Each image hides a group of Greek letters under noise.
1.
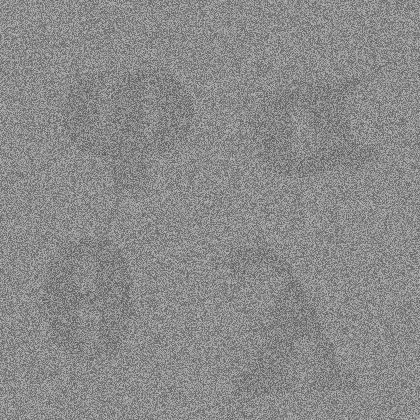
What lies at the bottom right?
lambda
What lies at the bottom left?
theta
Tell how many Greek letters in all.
4
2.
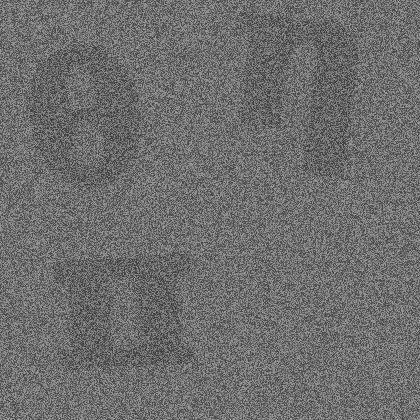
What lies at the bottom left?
pi
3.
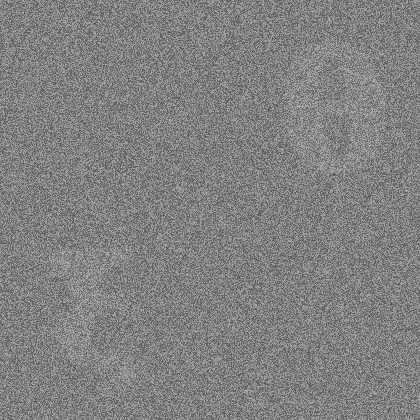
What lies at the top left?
nothing
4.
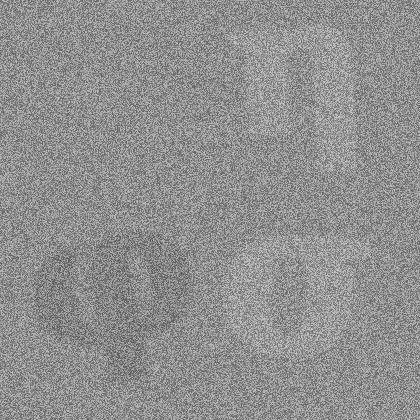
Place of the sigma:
bottom right
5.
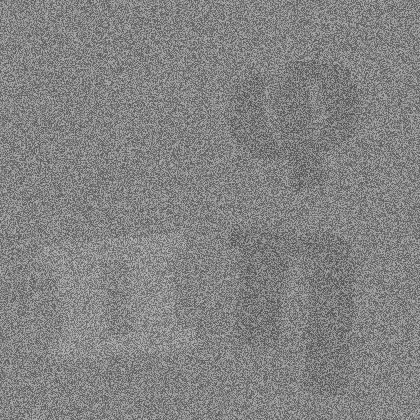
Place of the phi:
top right
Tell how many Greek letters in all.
3
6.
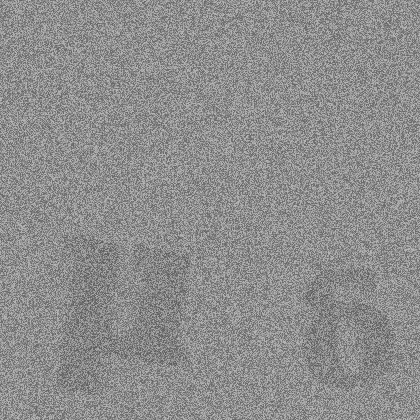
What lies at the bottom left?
mu
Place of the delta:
bottom right
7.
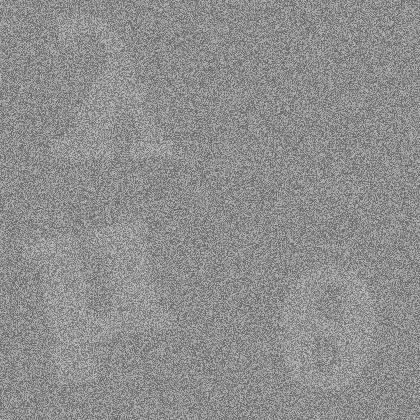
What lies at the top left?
lambda
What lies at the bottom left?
mu
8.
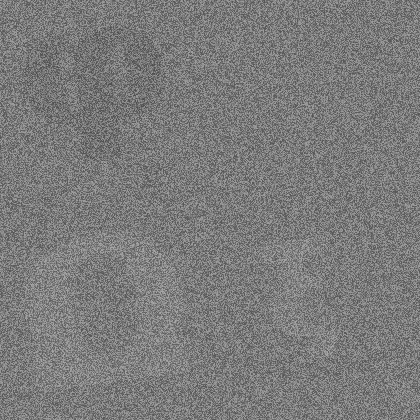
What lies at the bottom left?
omega
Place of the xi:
bottom right
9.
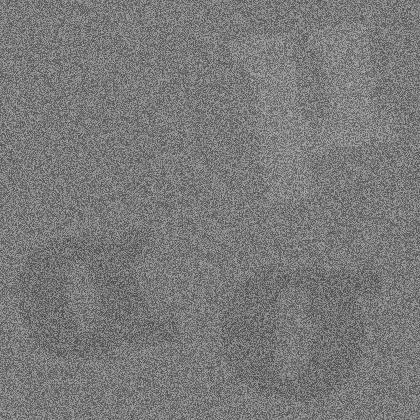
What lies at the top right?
mu
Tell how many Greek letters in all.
3
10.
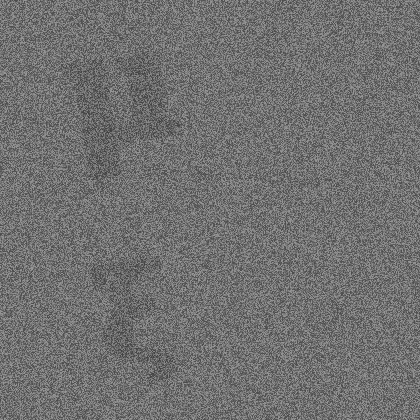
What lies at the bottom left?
xi
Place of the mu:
top left
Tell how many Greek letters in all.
2
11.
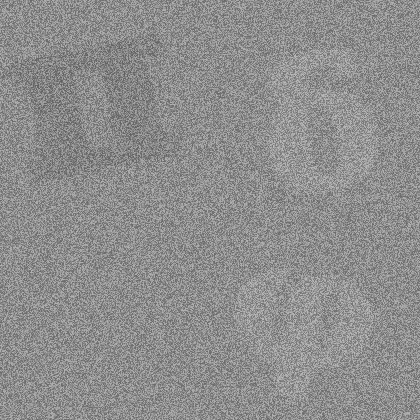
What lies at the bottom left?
nothing
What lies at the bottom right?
phi
